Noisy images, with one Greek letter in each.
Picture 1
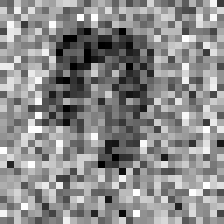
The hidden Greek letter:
eta
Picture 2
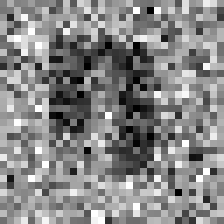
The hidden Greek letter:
eta
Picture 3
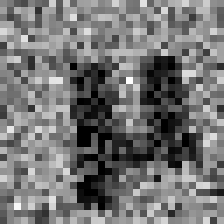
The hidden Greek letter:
mu
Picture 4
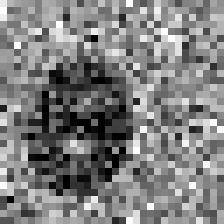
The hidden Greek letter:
theta
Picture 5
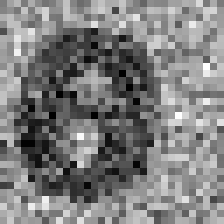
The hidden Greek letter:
theta
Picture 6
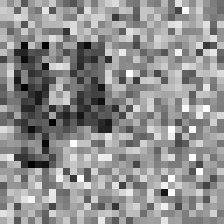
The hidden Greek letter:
mu
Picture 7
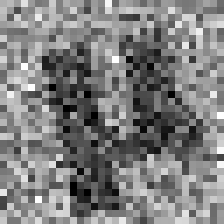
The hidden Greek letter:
mu
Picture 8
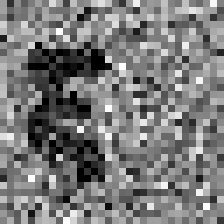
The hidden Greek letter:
xi
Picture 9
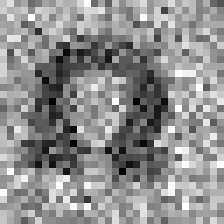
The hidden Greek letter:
omega
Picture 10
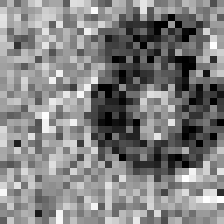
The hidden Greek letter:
delta
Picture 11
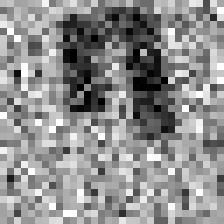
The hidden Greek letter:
eta
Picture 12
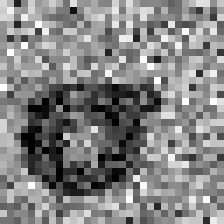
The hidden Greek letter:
sigma
